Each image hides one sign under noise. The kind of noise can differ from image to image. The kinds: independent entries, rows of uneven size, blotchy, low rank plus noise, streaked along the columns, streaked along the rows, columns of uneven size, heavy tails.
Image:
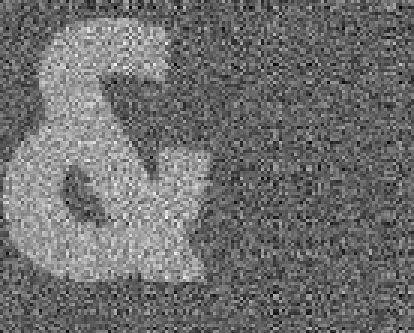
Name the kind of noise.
low rank plus noise
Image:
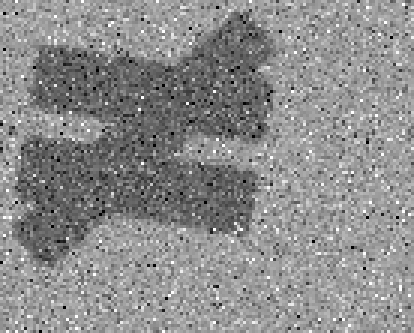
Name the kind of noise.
heavy tails
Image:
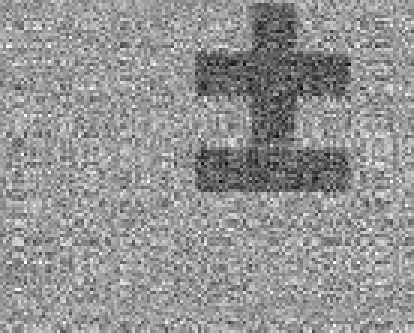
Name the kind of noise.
low rank plus noise
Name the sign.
plus-minus sign
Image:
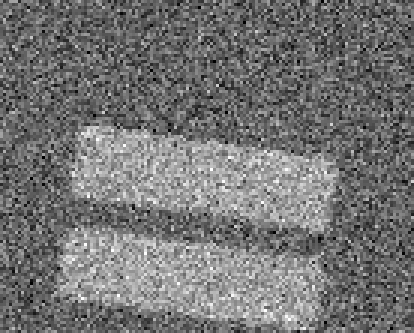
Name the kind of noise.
independent entries
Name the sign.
equals sign
